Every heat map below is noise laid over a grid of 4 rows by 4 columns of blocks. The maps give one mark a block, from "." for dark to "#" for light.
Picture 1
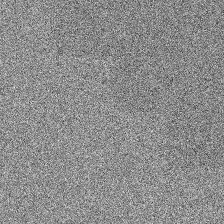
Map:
#...
##..
###.
####
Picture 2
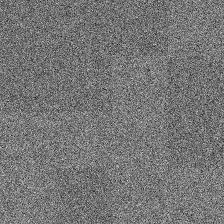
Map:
...#
..#.
###.
#.##
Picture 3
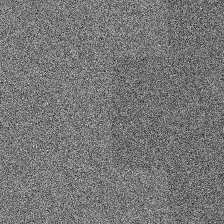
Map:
###.
##..
##..
###.
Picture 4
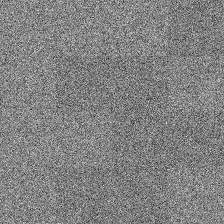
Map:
###.
#..#
##..
#..#
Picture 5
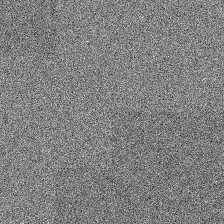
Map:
.###
####
##..
#...
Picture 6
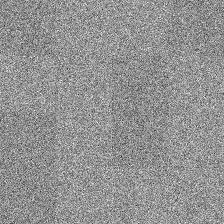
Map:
.##.
##.#
.#.#
.###
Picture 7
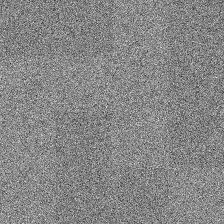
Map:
..#.
###.
#.#.
#..#
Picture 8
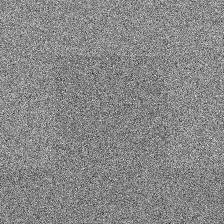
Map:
####
#..#
#..#
....
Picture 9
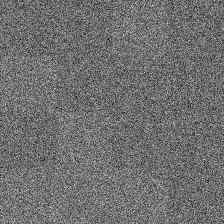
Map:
..#.
#...
.#..
###.
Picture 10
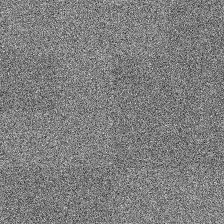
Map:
###.
.#..
##..
..##
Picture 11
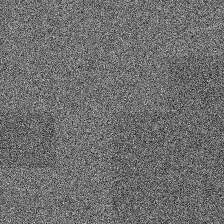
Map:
####
###.
.#..
##..
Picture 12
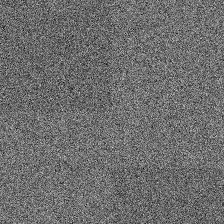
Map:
..##
..##
####
##..
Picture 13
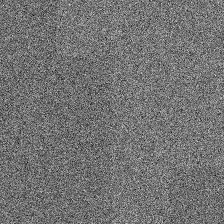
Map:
.###
..##
..##
..#.
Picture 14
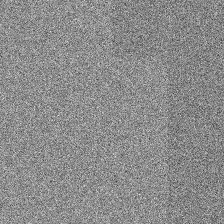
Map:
##..
###.
###.
###.
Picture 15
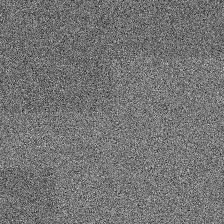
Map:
....
..##
####
.###
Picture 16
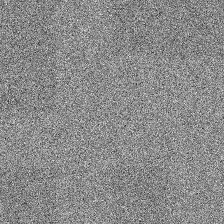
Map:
.#..
.###
####
.#.#
